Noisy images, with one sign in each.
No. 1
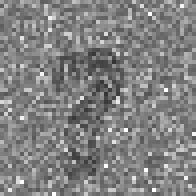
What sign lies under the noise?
question mark
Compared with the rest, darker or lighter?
darker
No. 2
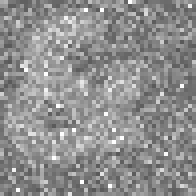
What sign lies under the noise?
ampersand
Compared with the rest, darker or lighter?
lighter
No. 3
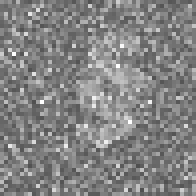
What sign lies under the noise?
section sign
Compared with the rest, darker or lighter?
lighter
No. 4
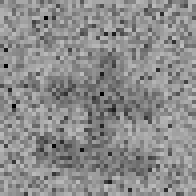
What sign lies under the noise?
plus-minus sign
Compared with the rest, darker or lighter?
darker
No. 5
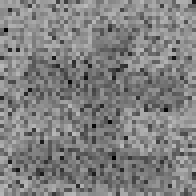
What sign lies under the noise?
plus-minus sign
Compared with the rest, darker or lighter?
darker
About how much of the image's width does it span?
nearly all
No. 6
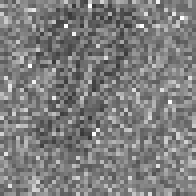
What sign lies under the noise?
pilcrow
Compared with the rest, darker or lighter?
darker
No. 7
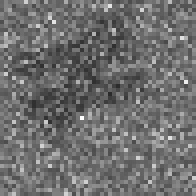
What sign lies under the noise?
not-equal sign
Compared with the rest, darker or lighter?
darker
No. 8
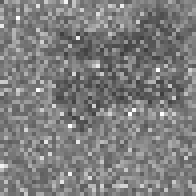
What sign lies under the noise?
not-equal sign
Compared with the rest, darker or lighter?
darker
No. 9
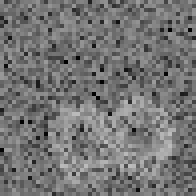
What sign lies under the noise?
infinity sign
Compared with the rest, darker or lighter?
lighter
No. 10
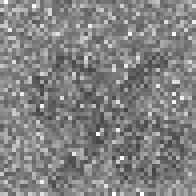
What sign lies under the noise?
percent sign
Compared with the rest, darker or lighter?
darker
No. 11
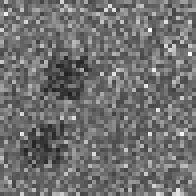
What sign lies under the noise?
colon
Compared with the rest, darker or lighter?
darker
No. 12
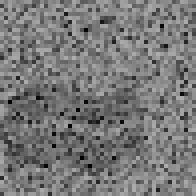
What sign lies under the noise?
approximately sign
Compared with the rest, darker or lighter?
darker
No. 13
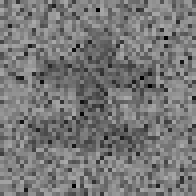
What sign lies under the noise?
plus-minus sign
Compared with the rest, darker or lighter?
darker
